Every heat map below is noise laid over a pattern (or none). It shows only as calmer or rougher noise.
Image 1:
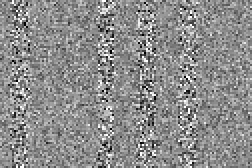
bands of columns
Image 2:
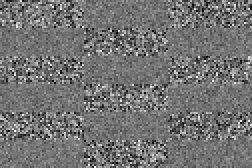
a checkerboard
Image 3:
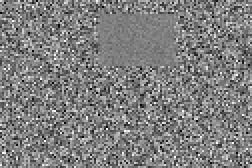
one block
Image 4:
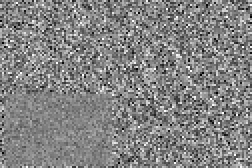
one block
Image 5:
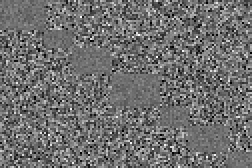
blocks along the diagonal
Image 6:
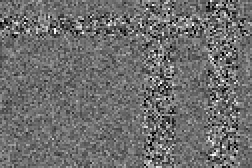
bands of rows crossing bands of columns
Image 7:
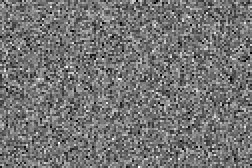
only noise
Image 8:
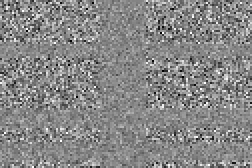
bands of rows crossing bands of columns
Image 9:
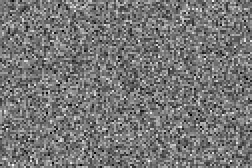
only noise
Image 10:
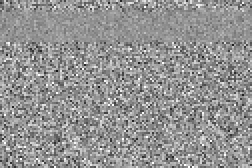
one band of rows
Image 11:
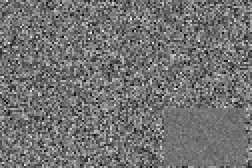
one block
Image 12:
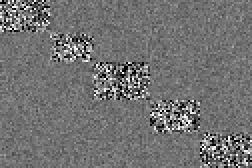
blocks along the diagonal
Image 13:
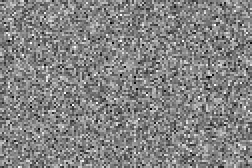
only noise
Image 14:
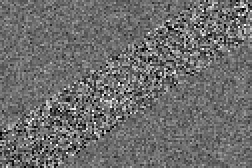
a diagonal band
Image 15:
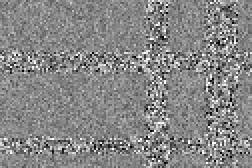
bands of rows crossing bands of columns
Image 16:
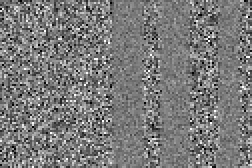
bands of columns
